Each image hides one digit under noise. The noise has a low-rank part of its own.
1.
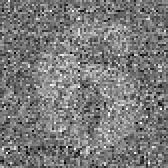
6
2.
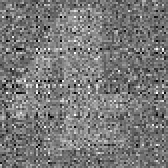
4
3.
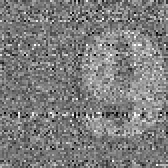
9
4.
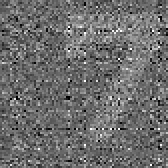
7
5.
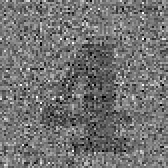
4
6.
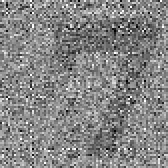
7
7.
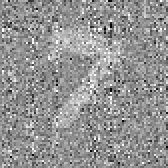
7
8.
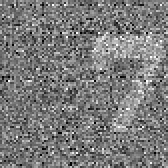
7
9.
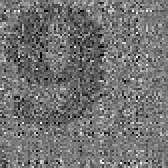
9
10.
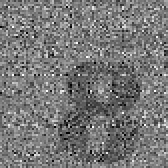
8
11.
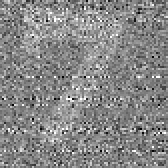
7
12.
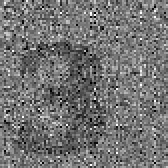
3
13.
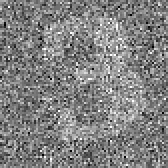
3
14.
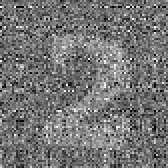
2
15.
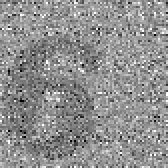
6
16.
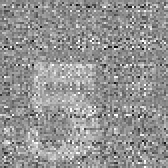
5
